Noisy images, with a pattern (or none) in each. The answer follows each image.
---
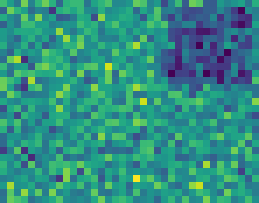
one block
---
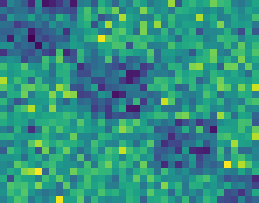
blocks along the diagonal
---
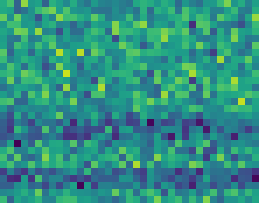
bands of rows
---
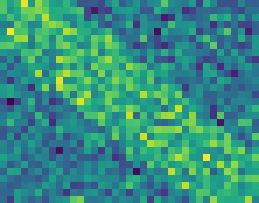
a diagonal band
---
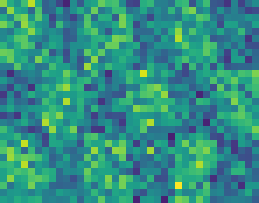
a checkerboard
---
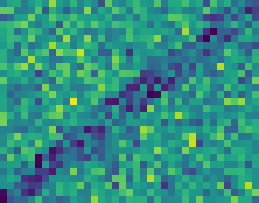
a diagonal band
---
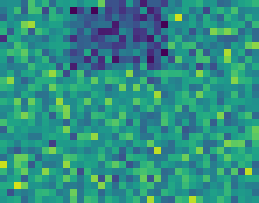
one block
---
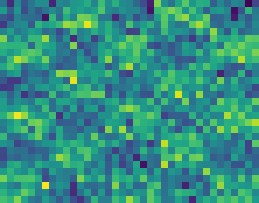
a checkerboard
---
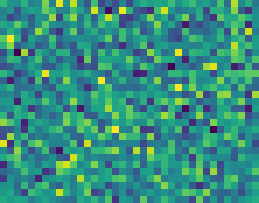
only noise
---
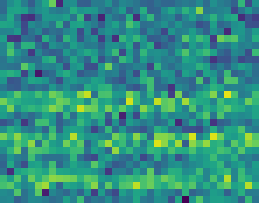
bands of rows
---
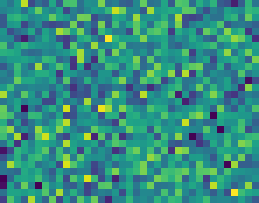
only noise
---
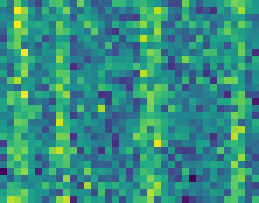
bands of columns
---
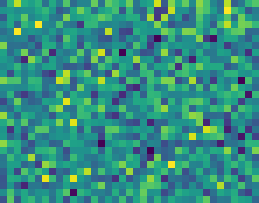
only noise
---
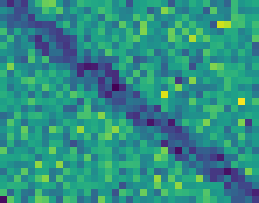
a diagonal band
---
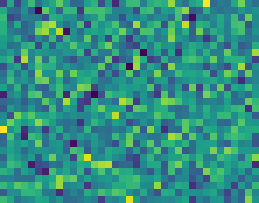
only noise
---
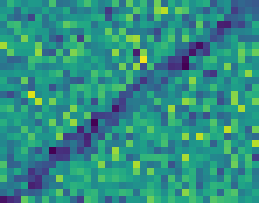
a diagonal band
